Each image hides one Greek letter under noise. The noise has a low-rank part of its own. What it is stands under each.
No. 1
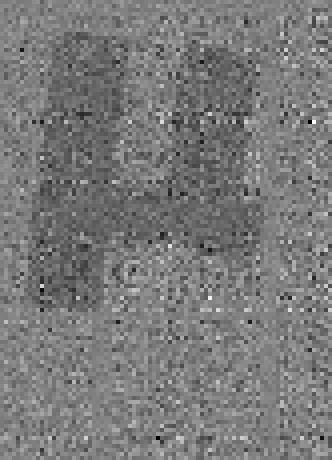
mu
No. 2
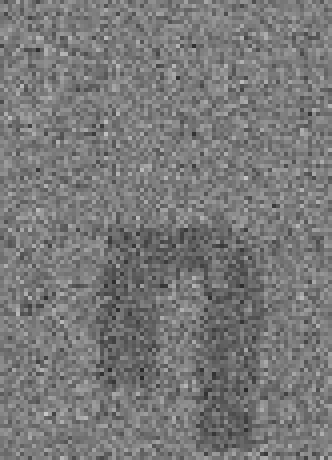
eta
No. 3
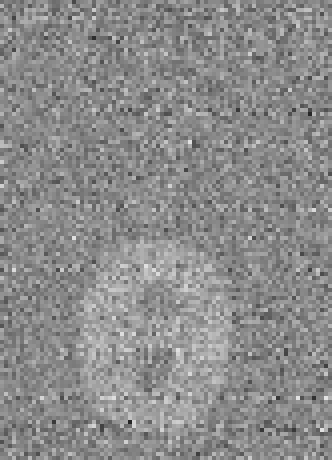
theta
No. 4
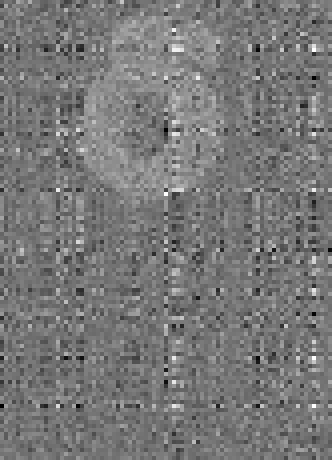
delta
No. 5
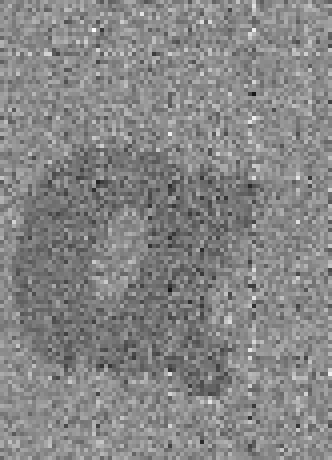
alpha
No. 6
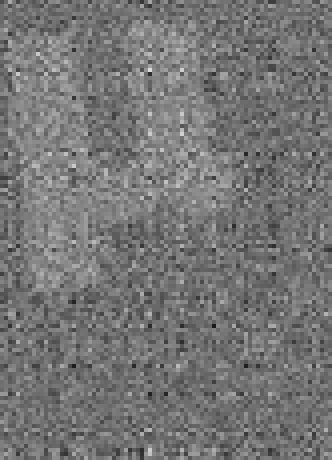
mu
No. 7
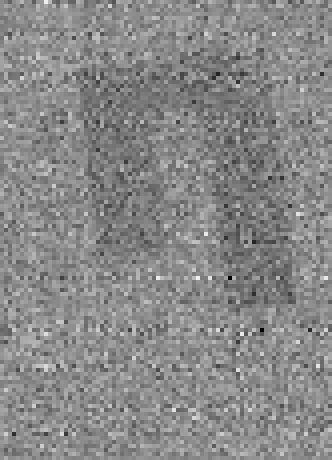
eta
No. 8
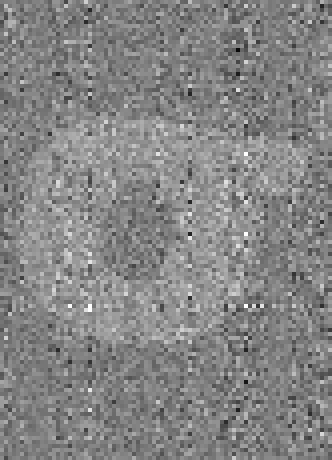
sigma
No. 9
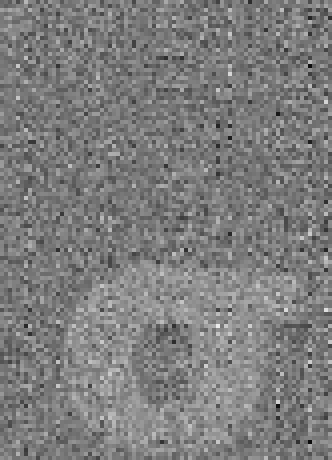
sigma
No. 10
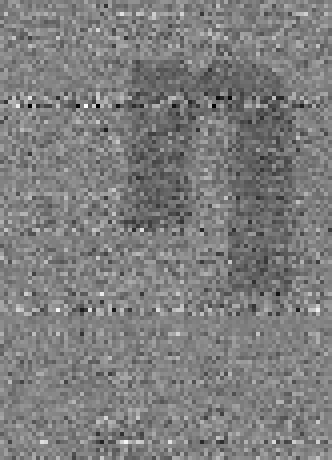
eta
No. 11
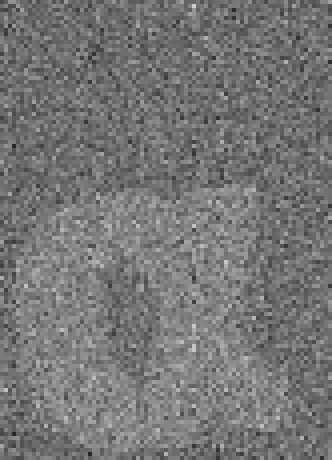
alpha
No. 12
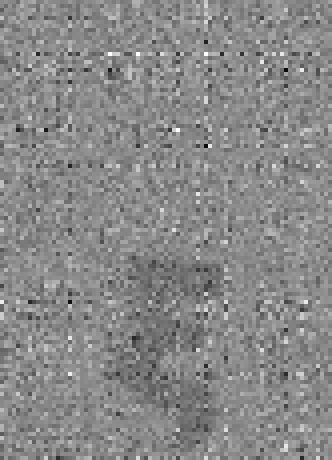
xi
